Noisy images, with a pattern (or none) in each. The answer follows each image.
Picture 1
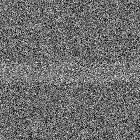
one horizontal stripe
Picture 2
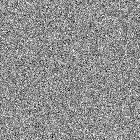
only noise
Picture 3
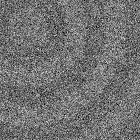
rings round one point
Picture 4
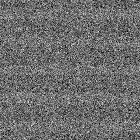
horizontal stripes
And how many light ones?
5
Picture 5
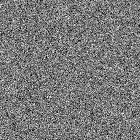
only noise
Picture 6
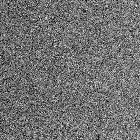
a smooth slope
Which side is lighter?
right
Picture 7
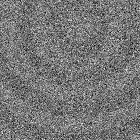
rings round one point
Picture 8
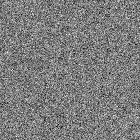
only noise
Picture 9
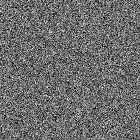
only noise
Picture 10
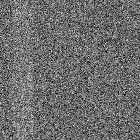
one vertical stripe
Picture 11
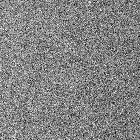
a smooth slope
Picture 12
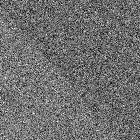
a sharp edge
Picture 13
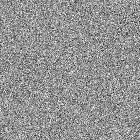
only noise
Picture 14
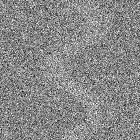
a wavy band
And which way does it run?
top to bottom
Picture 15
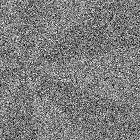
spokes from one point
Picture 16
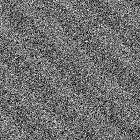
diagonal stripes
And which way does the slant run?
top left to bottom right
